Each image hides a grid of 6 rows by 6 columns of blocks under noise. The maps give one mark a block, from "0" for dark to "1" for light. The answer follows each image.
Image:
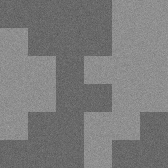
0 0 0 0 1 1
1 0 0 0 1 1
1 1 0 1 1 1
1 1 0 0 1 1
1 0 0 1 1 0
0 0 0 1 0 0
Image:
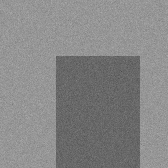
1 1 1 1 1 1
1 1 1 1 1 1
1 1 0 0 0 1
1 1 0 0 0 1
1 1 0 0 0 1
1 1 0 0 0 1
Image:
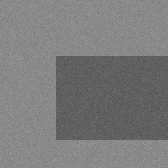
1 1 1 1 1 1
1 1 1 1 1 1
1 1 0 0 0 0
1 1 0 0 0 0
1 1 0 0 0 0
1 1 1 1 1 1
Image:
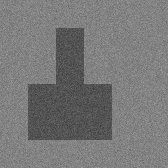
1 1 1 1 1 1
1 1 0 1 1 1
1 1 0 1 1 1
1 0 0 0 1 1
1 0 0 0 1 1
1 1 1 1 1 1
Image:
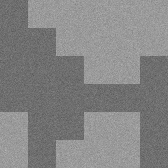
0 1 1 1 1 1
0 0 1 1 1 1
0 0 0 1 1 0
0 0 0 0 0 0
1 0 0 1 1 0
1 0 1 1 1 0
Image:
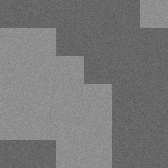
0 0 0 0 0 1
1 1 0 0 0 0
1 1 1 0 0 0
1 1 1 1 0 0
1 1 1 1 0 0
0 0 1 1 0 0
